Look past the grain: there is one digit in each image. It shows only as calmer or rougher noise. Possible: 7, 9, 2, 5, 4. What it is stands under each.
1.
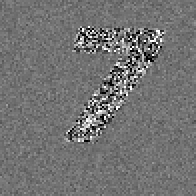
7
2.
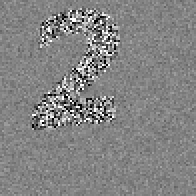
2
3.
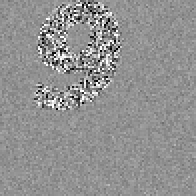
9
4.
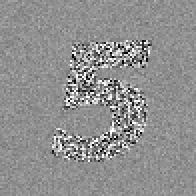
5
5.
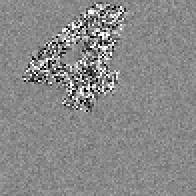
4
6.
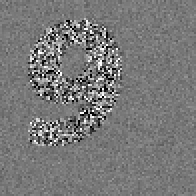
9
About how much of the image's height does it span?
two thirds
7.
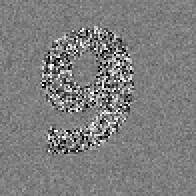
9
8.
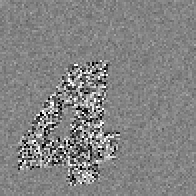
4
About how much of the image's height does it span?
two thirds
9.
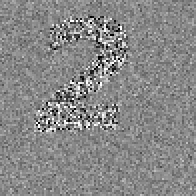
2
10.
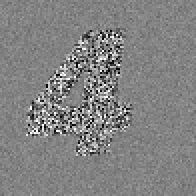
4
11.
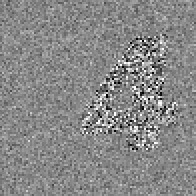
4
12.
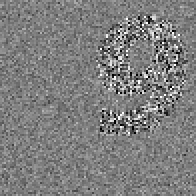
9
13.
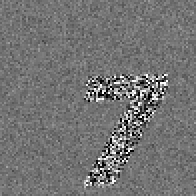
7
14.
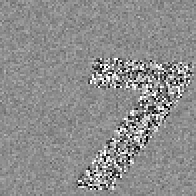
7
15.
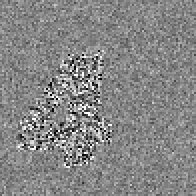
4
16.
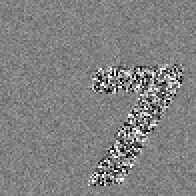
7
